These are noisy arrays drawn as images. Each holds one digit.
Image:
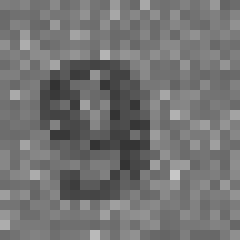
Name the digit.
9
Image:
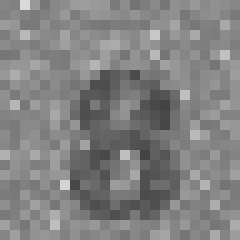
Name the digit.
8
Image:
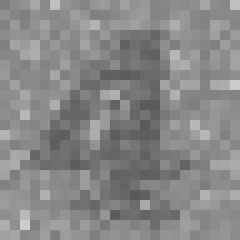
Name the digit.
4
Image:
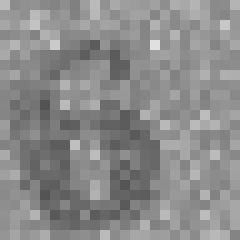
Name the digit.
6
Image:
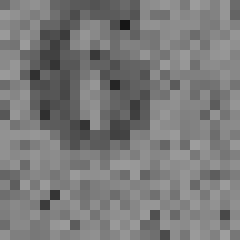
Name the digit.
6
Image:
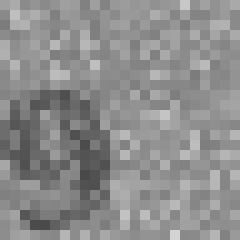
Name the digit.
9
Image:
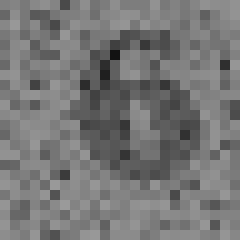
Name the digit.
6
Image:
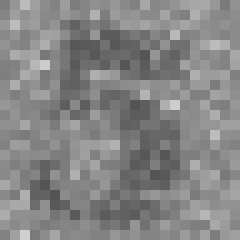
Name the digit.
5
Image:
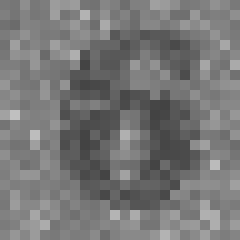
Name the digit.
6
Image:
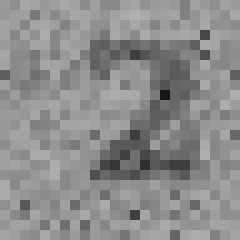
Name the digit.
2
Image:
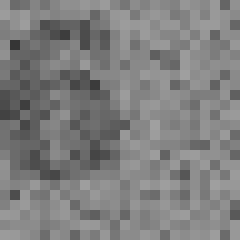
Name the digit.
6
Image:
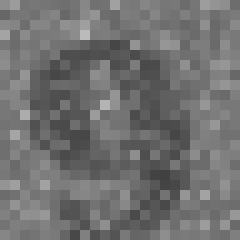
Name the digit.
9
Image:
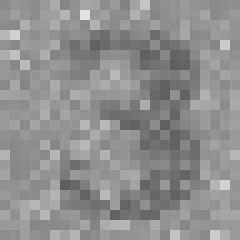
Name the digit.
3
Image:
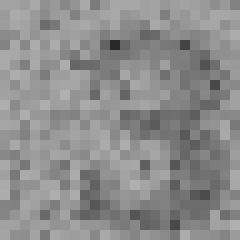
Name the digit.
3
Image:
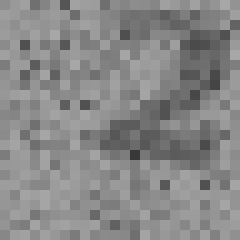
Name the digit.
2
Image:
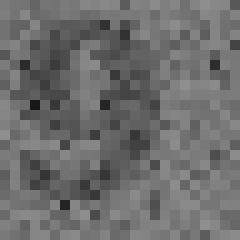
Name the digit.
9
